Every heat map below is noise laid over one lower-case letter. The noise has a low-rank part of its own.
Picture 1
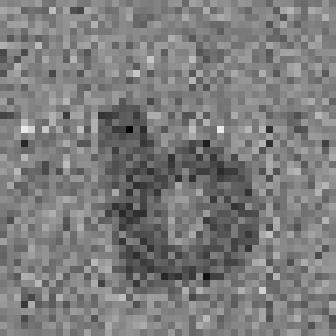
b
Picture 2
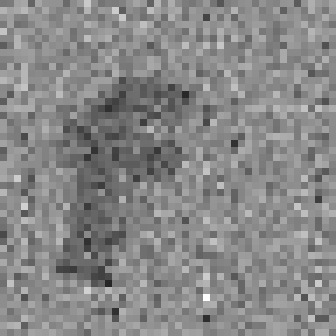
f
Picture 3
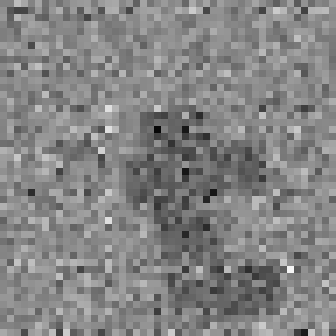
t
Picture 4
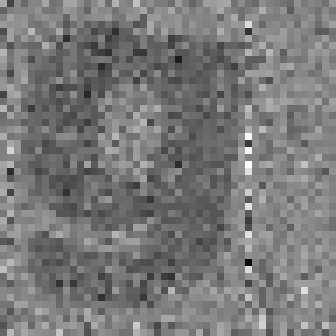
g
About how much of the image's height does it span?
nearly all
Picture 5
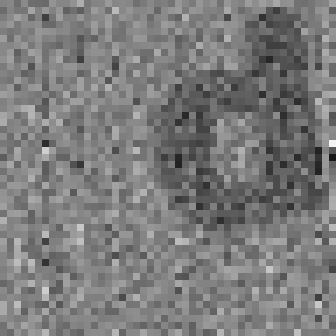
d
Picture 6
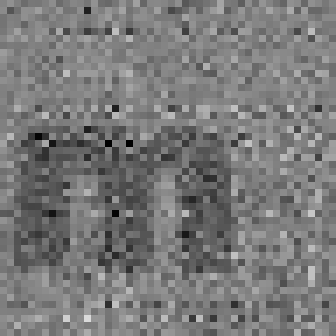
m
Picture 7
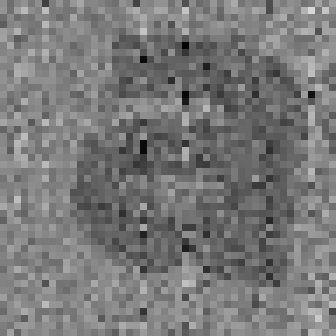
a
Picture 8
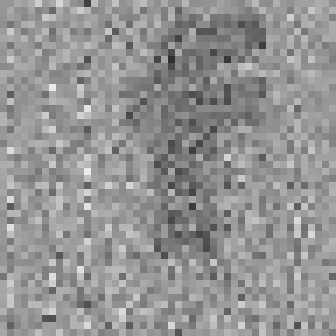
f
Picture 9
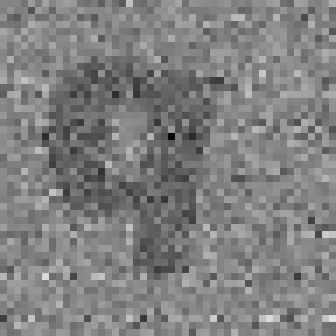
q
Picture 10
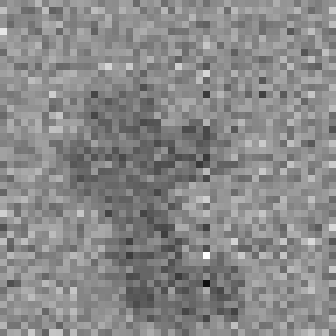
t
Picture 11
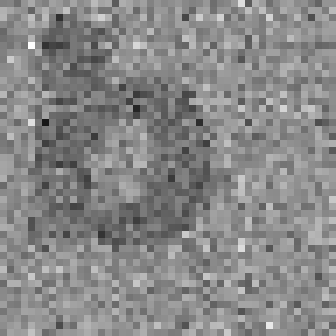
b
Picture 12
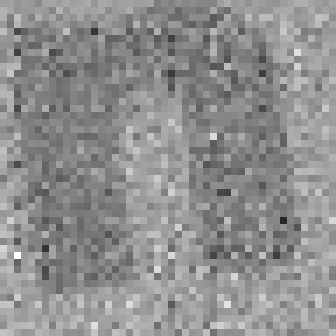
n
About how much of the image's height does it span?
nearly all
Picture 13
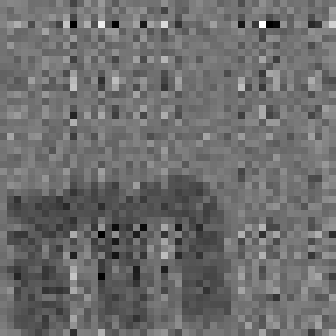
m
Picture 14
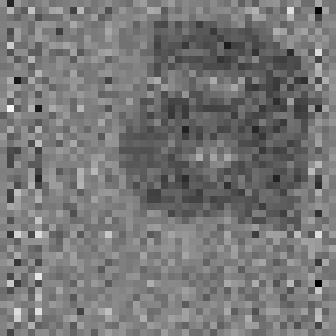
a
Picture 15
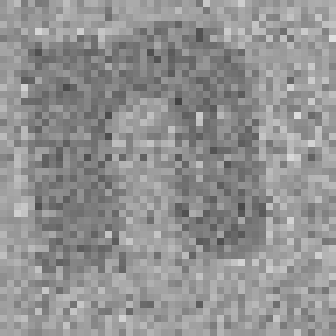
n
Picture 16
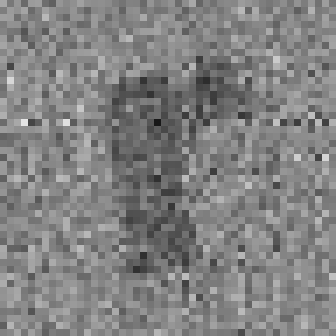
r
